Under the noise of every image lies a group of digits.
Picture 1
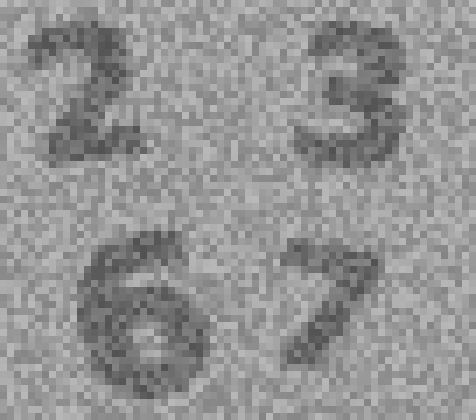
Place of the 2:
top left
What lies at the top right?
3
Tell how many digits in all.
4
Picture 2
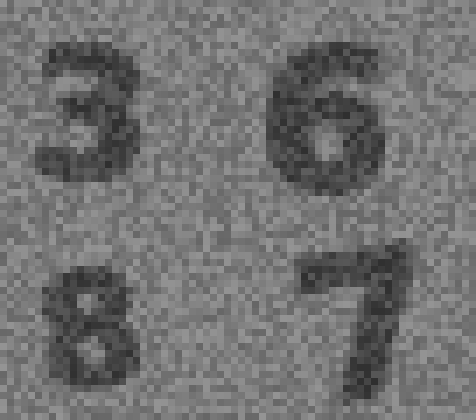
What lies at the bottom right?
7
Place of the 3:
top left
